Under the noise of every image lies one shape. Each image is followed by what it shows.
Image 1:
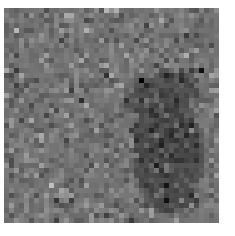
footprint
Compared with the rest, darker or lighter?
darker
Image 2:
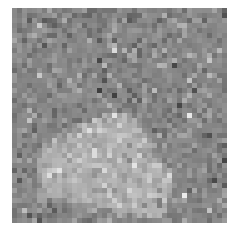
cloud
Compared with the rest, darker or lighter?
lighter
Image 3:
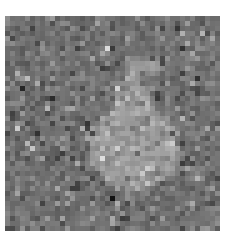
pear
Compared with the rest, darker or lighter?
lighter
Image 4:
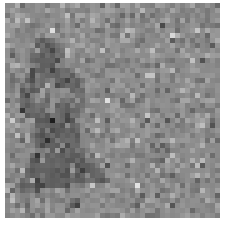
chess bishop
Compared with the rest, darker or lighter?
darker
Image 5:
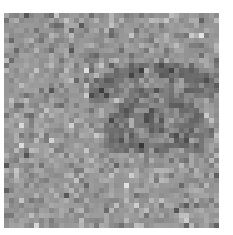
telephone
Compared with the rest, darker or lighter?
darker
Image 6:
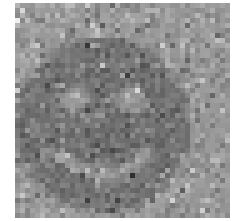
smiling face
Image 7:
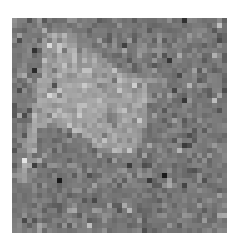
flag
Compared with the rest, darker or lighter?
lighter
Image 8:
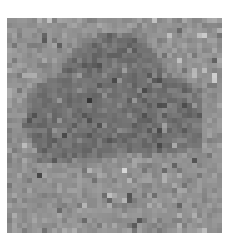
cloud
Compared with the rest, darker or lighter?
darker
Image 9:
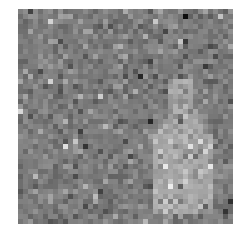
bottle
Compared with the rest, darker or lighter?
lighter
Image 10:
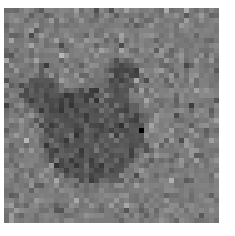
bear's head
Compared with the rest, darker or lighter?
darker
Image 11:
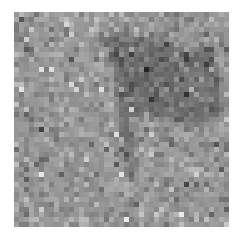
flag
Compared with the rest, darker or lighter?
darker
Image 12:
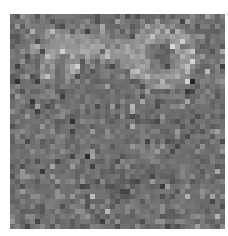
key
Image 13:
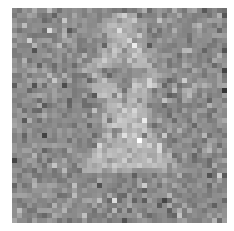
chess bishop
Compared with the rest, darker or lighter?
lighter
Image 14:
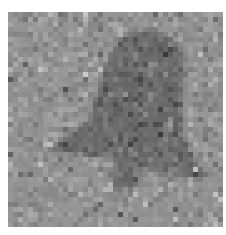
bell
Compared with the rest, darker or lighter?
darker
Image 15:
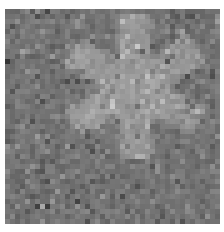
asterisk
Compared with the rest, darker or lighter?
lighter
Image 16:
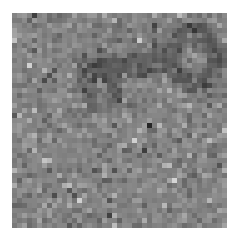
key
